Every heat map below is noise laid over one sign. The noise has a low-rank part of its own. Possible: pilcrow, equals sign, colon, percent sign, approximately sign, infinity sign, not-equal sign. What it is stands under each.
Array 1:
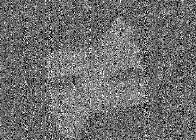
not-equal sign
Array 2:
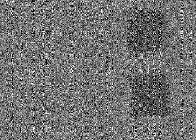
colon
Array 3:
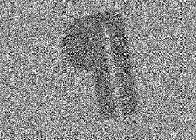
pilcrow
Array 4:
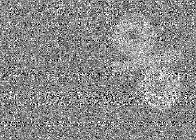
percent sign
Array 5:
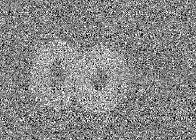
infinity sign
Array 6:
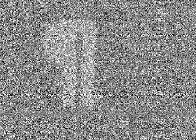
pilcrow
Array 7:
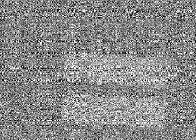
equals sign
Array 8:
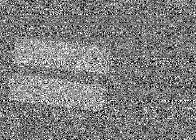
equals sign
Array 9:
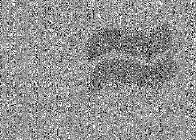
approximately sign
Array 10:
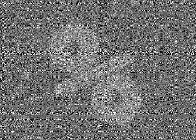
percent sign
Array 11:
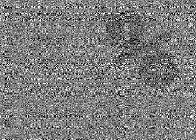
percent sign
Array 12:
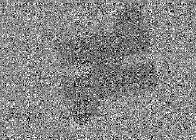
not-equal sign
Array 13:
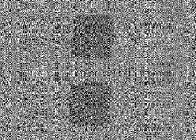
colon
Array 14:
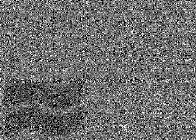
approximately sign
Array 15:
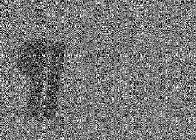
pilcrow
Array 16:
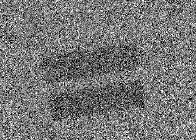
equals sign
